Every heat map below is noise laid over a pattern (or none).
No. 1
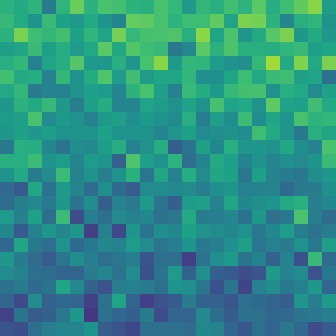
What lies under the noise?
a smooth slope
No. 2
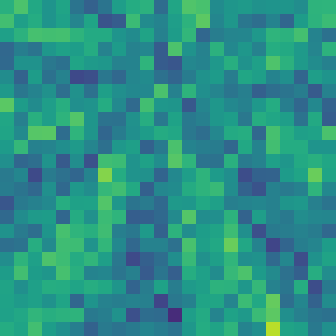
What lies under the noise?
spokes from one point
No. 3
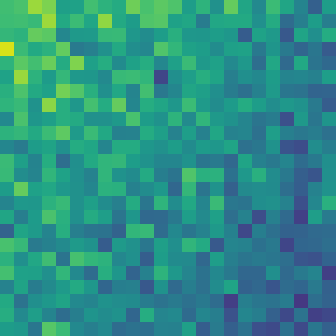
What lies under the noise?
a smooth slope
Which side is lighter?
top left
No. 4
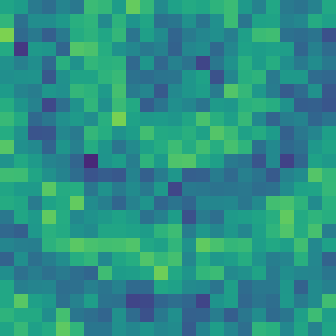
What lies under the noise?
rings round one point
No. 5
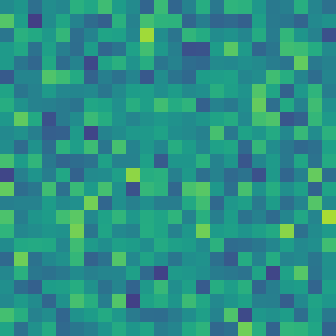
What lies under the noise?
only noise
